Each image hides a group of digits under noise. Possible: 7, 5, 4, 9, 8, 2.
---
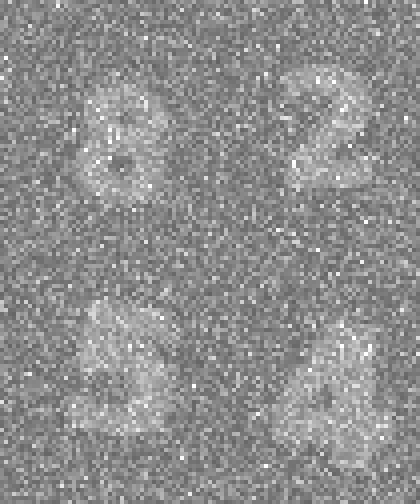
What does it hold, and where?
top left: 8; top right: 2; bottom left: 5; bottom right: 4
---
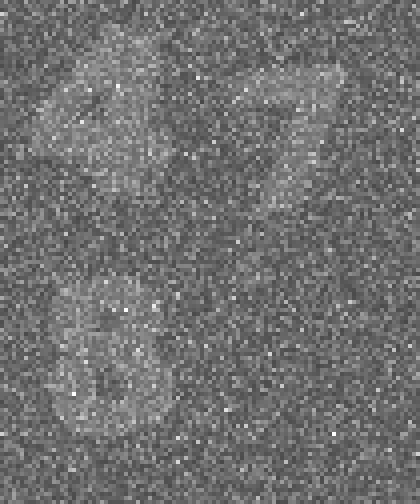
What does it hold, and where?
top left: 4; top right: 7; bottom left: 8
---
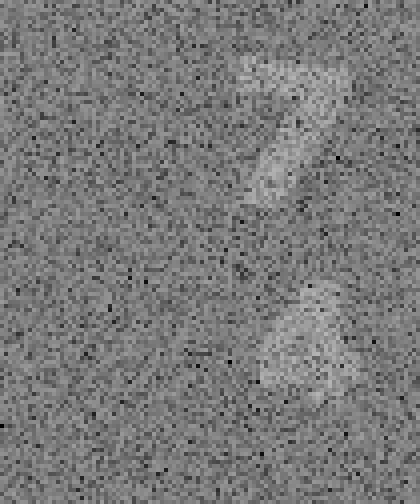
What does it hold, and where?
top right: 7; bottom right: 4
